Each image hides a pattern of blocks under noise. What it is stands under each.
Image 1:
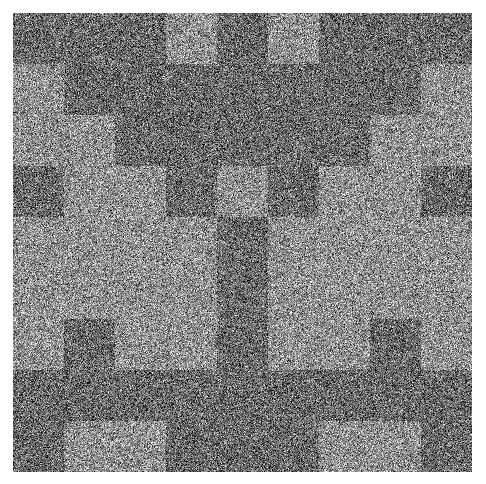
left and right mirror each other
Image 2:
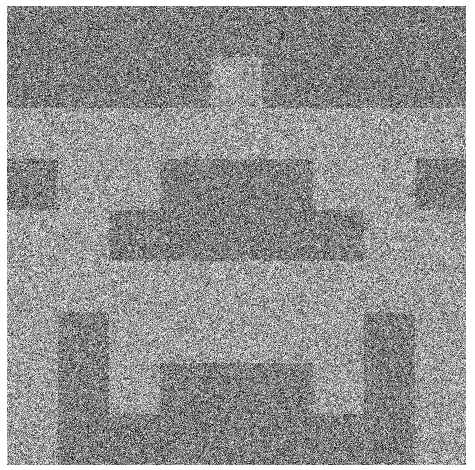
left and right mirror each other
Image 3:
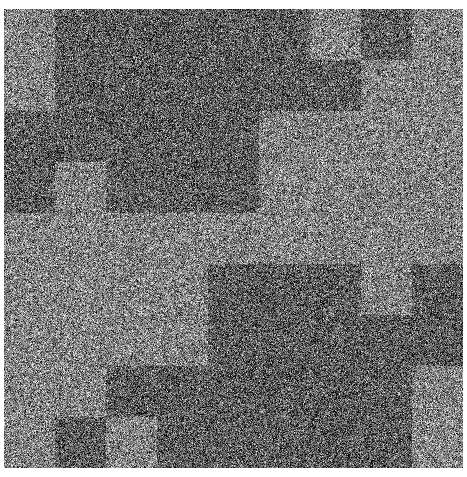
the same after a half turn
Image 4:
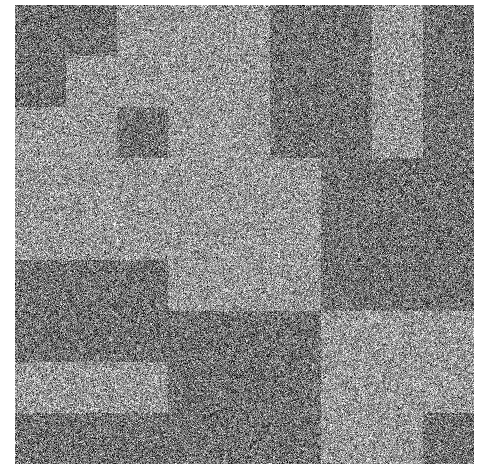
mirrored about the diagonal from the top left
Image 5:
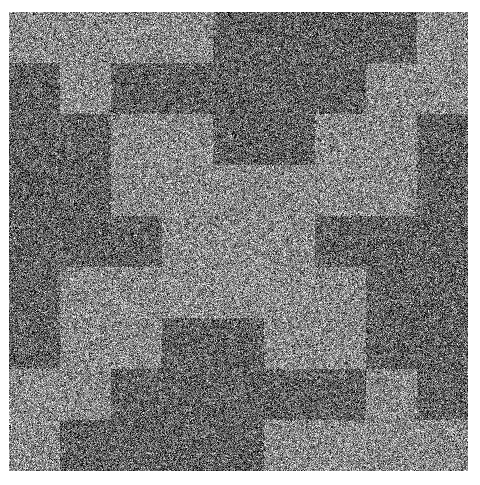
the same after a half turn
